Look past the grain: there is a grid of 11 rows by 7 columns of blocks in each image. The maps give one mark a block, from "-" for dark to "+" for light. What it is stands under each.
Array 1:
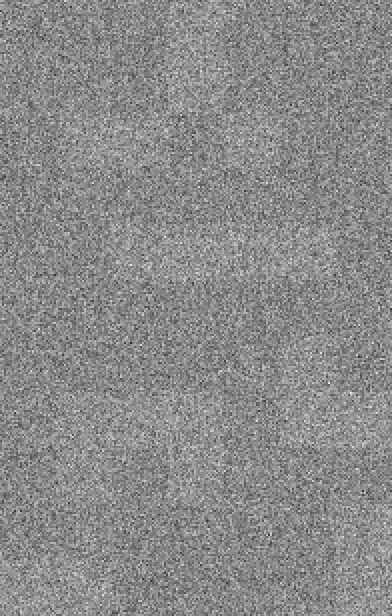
- - - + - - -
- - - + - - -
- + + - + - -
- - - - - - -
- - + + + + -
- - - - - - -
- - - - - + -
- + + + - + +
- + - + - - -
- - - - - - +
+ + - - - - +
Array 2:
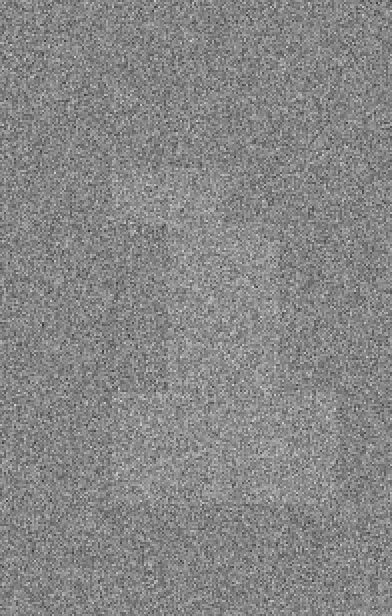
- - - - - - -
- - - - - - -
- - - - - - -
- - + + - - -
- - - + + - -
- - - + + - -
- - - + + - -
- - + + + + -
- - + + + + -
- - - - - - -
- - - - - - -
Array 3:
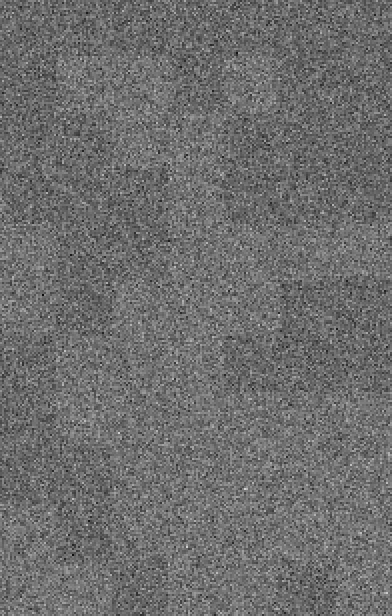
- - - - - - -
- + + - + - -
- - + + - - -
- - - + - - -
+ - - + + + +
+ - + + + - -
- + + + - - -
- + + + + + +
- - + + + + +
+ - + + + + +
+ + - + + - +
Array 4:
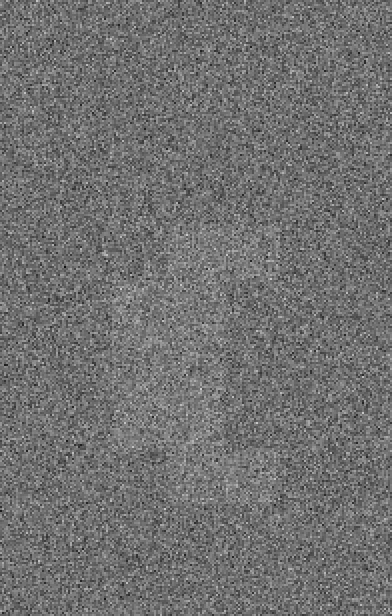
- - - - - - -
- - - - - - -
- - - - - - -
- - - - - - -
- - - + + - -
- - + + - - -
- - + + - - -
- - + + - - -
- - - + + - -
- - - - - - -
- - - - - - -
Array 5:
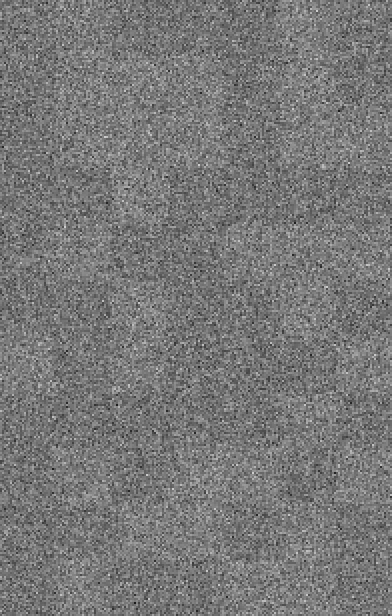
- + - - - + -
- + + + - + -
- + + + - + +
- - + - - - -
- + - - + + +
- - + - - + -
+ - + - - - +
- - - - - + -
- + - + + - +
- - + + - + -
- + - - + + -
